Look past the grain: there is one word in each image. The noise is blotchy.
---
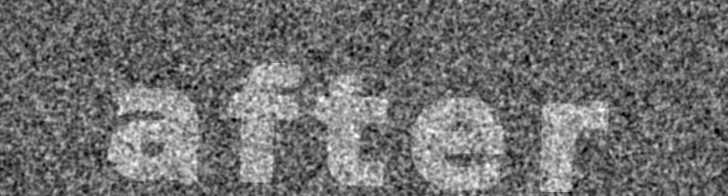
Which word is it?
after
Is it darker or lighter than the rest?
lighter
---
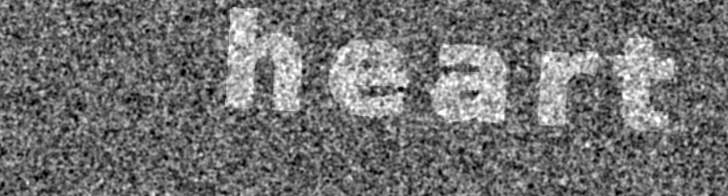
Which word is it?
heart
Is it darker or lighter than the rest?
lighter
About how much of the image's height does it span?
two thirds
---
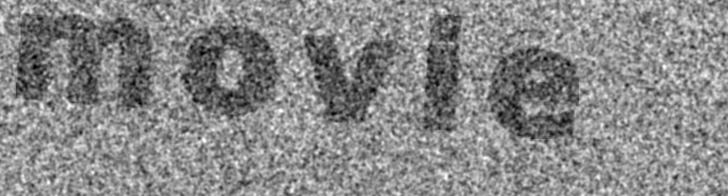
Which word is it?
movie
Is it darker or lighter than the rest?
darker
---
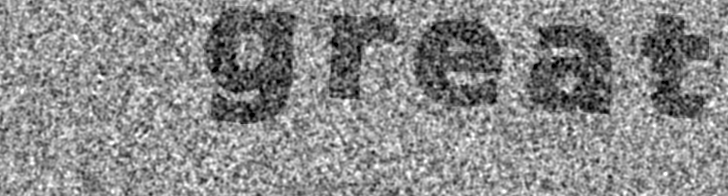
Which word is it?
great
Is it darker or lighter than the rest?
darker
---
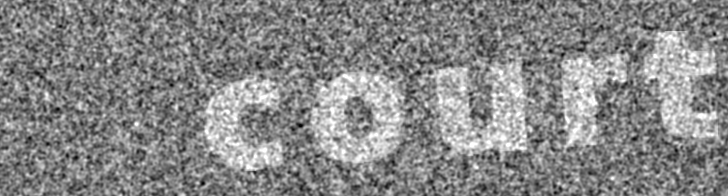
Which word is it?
court
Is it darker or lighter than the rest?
lighter
